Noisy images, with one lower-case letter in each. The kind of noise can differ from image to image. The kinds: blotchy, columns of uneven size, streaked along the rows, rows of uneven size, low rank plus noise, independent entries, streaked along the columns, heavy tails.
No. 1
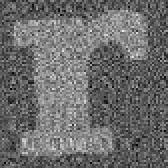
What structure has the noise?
low rank plus noise
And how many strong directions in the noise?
three or four
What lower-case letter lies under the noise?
r
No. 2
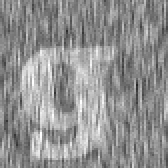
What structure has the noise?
streaked along the columns
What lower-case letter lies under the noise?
g
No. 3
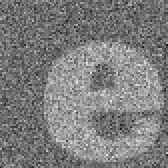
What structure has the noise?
independent entries
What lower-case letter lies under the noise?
e
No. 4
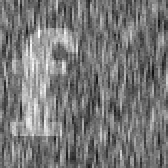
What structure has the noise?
streaked along the columns
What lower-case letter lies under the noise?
f
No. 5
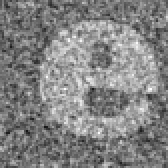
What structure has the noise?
blotchy
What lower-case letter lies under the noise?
e
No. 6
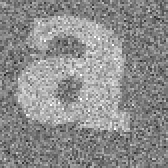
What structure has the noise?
independent entries
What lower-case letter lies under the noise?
a
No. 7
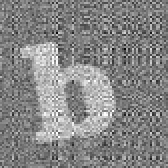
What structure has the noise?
low rank plus noise
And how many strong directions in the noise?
one
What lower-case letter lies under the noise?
b
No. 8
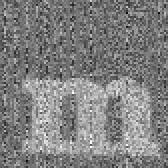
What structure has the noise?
columns of uneven size
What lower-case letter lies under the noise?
m
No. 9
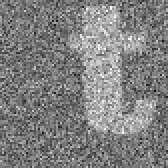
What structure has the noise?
independent entries
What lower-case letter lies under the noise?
t
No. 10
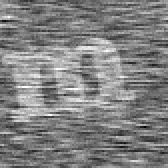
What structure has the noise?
streaked along the rows
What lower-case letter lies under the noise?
m
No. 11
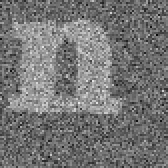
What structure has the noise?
independent entries
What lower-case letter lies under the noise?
n
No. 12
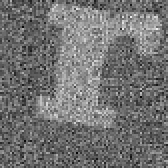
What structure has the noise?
low rank plus noise
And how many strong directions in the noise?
five to eight
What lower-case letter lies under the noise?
r
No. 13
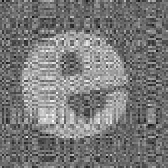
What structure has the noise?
low rank plus noise
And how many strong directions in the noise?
one
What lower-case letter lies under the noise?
e
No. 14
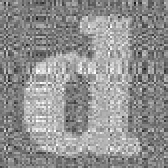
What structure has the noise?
low rank plus noise
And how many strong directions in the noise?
one
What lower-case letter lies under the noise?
d
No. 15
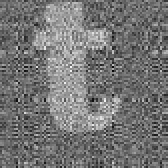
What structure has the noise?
low rank plus noise
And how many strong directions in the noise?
two
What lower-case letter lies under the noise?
t
